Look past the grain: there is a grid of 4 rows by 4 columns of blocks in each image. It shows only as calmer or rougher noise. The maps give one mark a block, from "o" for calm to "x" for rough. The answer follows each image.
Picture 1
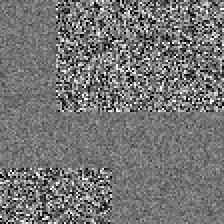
o x x x
o x x x
o o o o
x x o o
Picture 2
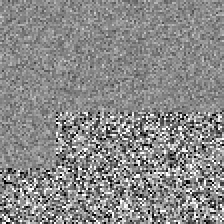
o o o o
o o o o
o x x x
x x x x
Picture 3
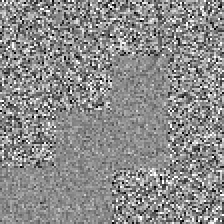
x x x x
x x o x
x o o x
o o x x
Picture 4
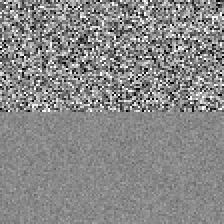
x x x x
x x x x
o o o o
o o o o
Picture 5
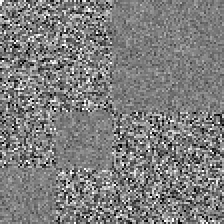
x x o o
x x o o
x o x x
o x x x
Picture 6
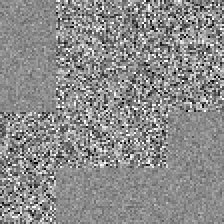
o x x x
o x x x
x x x o
x o o o
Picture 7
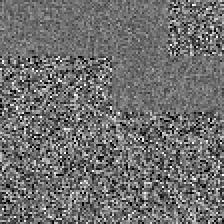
o o o x
x x o o
x x x x
x x x x
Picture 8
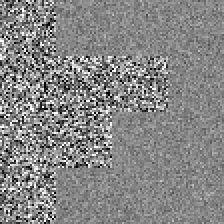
x o o o
x x x o
x x o o
x o o o
